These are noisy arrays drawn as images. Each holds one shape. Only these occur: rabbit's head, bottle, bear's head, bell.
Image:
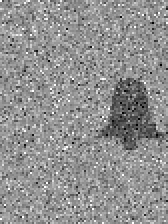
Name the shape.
bell
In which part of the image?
middle right
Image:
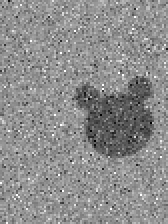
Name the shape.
bear's head
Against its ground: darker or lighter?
darker
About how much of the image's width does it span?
half
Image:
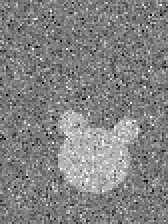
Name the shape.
bear's head
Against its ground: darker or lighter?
lighter
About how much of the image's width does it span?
half
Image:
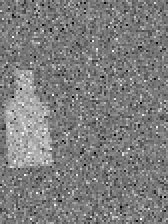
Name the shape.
bottle
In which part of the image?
middle left
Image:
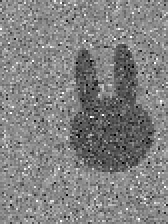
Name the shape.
rabbit's head
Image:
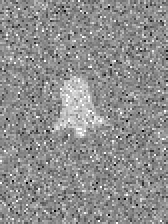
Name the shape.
bell
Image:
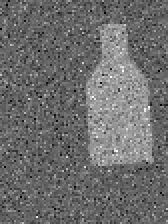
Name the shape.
bottle
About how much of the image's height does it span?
two thirds
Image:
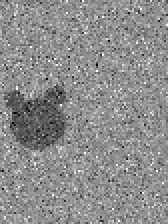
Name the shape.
bear's head
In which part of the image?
middle left
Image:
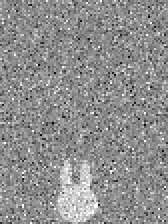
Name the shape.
rabbit's head
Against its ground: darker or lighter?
lighter
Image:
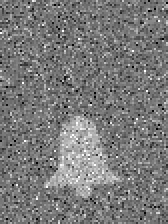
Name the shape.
bell
